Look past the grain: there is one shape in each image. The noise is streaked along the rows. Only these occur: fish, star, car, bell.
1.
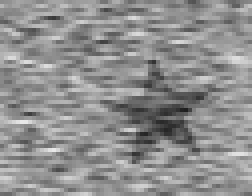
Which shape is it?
star
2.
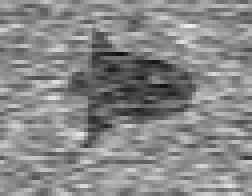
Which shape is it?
bell
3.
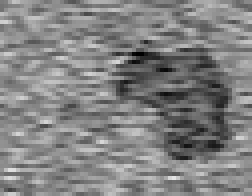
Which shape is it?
car
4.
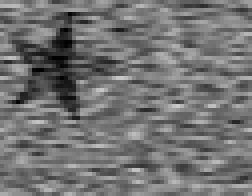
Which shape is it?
star
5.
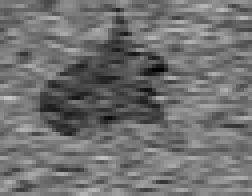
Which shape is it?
bell
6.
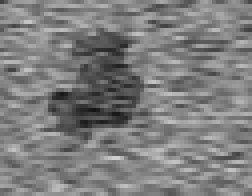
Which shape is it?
car
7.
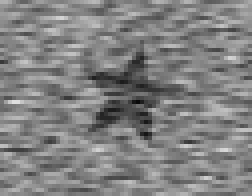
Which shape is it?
star
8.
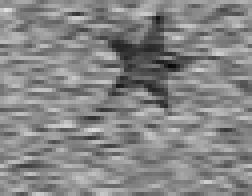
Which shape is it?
star
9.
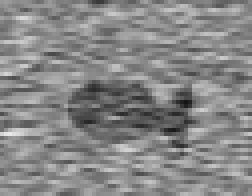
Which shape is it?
fish
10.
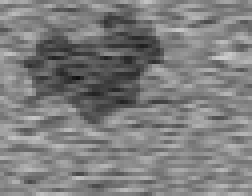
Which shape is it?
car
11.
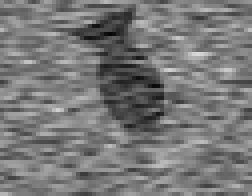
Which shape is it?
fish
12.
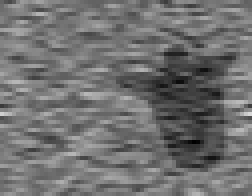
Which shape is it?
bell
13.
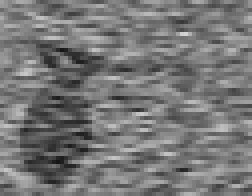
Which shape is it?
fish
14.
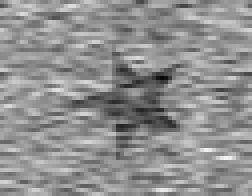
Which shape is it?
star
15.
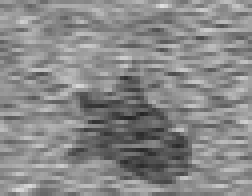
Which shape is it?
bell
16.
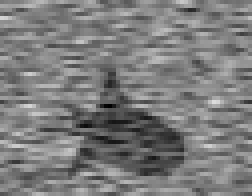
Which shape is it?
bell
